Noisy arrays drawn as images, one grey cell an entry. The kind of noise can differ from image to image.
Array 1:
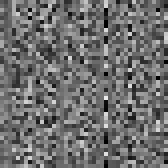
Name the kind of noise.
columns of uneven size
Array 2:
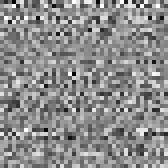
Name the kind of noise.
rows of uneven size
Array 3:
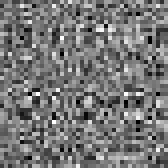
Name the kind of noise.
low rank plus noise
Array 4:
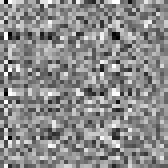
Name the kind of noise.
low rank plus noise
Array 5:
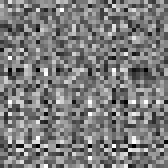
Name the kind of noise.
low rank plus noise
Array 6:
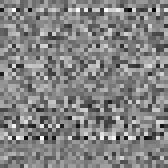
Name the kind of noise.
rows of uneven size
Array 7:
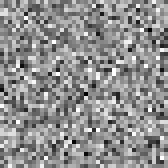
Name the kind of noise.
independent entries
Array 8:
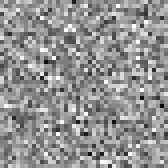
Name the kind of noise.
independent entries
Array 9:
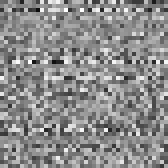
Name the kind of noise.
rows of uneven size
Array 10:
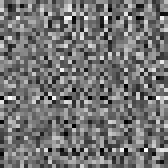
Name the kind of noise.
low rank plus noise
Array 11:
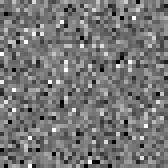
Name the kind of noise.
heavy tails
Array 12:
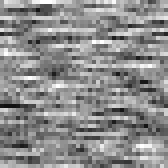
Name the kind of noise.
streaked along the rows
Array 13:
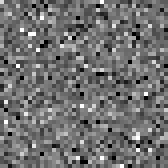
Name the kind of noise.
heavy tails
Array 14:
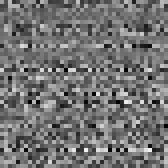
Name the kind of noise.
rows of uneven size
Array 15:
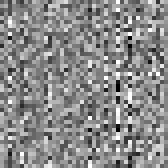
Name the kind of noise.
columns of uneven size
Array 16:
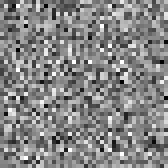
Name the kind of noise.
low rank plus noise
